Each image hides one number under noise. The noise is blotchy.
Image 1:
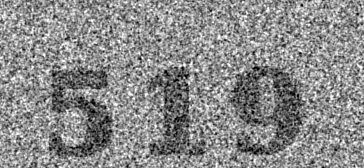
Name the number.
519
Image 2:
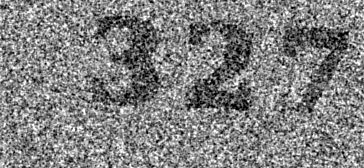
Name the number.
327
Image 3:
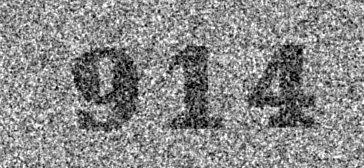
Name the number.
914
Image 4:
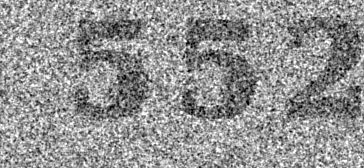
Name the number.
552
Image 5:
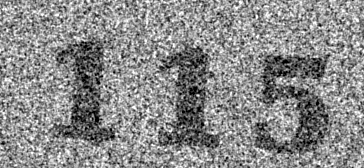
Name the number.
115
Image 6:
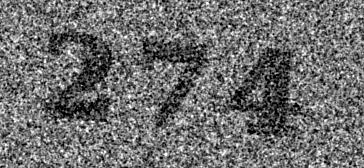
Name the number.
274
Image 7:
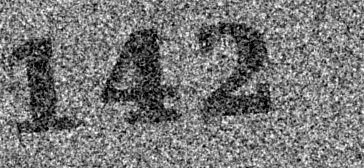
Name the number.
142
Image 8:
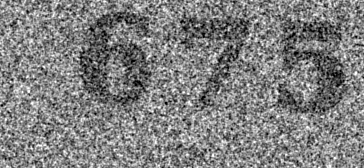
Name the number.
675
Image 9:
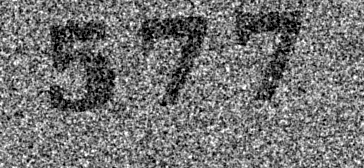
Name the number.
577
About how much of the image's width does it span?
two thirds
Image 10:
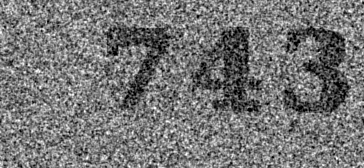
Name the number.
743
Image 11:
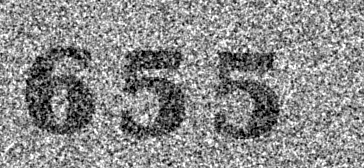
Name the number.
655
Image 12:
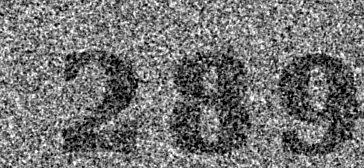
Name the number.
289
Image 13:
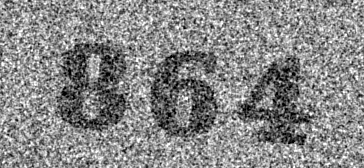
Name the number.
864
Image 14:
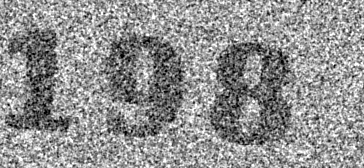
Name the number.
198
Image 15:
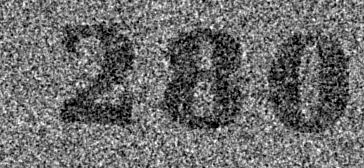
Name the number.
280
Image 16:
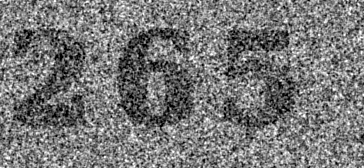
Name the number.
265
